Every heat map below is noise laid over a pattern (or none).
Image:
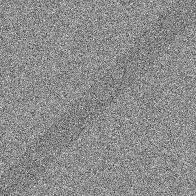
a diagonal band
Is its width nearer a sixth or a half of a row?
a sixth
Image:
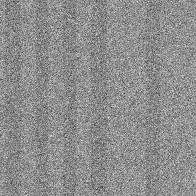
bands of columns
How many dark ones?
5
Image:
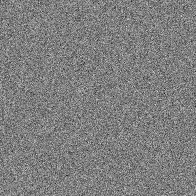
only noise
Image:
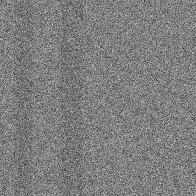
bands of columns
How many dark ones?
2
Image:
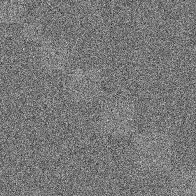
blocks along the diagonal
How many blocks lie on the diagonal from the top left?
7
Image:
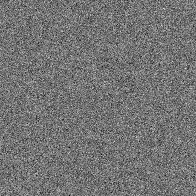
only noise
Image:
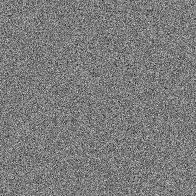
only noise
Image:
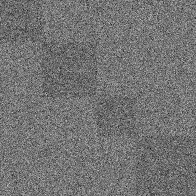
blocks along the diagonal
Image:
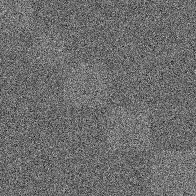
blocks along the diagonal
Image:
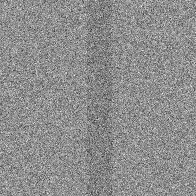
one band of columns
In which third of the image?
middle
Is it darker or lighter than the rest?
darker
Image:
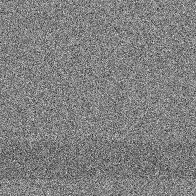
one band of rows
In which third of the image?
bottom
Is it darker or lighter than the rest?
darker
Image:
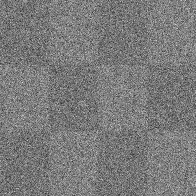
a checkerboard
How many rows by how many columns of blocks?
3 by 4
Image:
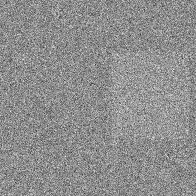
one block
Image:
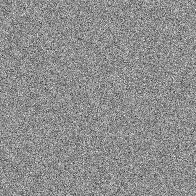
only noise
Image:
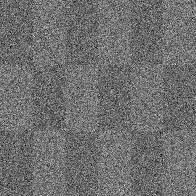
a checkerboard
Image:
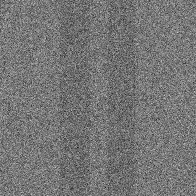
bands of columns
